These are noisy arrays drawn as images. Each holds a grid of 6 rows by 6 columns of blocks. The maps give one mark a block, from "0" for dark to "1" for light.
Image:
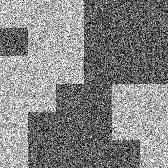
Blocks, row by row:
1 1 1 0 0 0
0 1 1 0 0 0
1 1 1 0 0 0
1 1 0 0 1 1
1 0 0 0 1 1
1 0 0 0 0 1
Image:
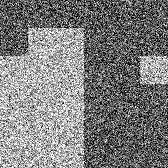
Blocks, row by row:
0 0 0 0 0 0
0 1 1 0 0 0
1 1 1 0 0 1
1 1 1 0 0 0
1 1 1 0 0 0
1 1 1 0 0 0
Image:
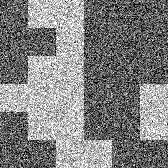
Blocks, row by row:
0 1 1 0 0 0
0 0 1 0 0 0
0 1 1 0 0 0
1 1 1 0 0 1
0 1 1 0 0 1
0 0 1 1 0 0
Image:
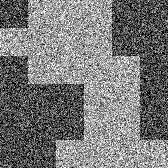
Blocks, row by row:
0 1 1 1 0 0
1 1 1 1 0 0
0 1 1 1 1 0
0 0 0 1 1 0
0 0 0 1 1 0
0 0 1 1 1 1
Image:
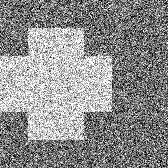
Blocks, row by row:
0 0 0 0 0 0
0 1 1 0 0 0
1 1 1 1 0 0
1 1 1 1 0 0
0 1 1 0 0 0
0 0 0 0 0 0
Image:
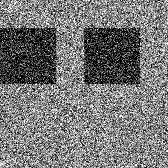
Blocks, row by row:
1 1 1 1 1 1
0 0 1 0 0 1
0 0 1 0 0 1
1 1 1 1 1 1
1 1 1 1 1 1
1 1 1 1 1 1
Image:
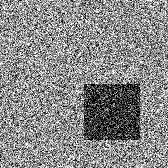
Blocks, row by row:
1 1 1 1 1 1
1 1 1 1 1 1
1 1 1 1 1 1
1 1 1 0 0 1
1 1 1 0 0 1
1 1 1 1 1 1
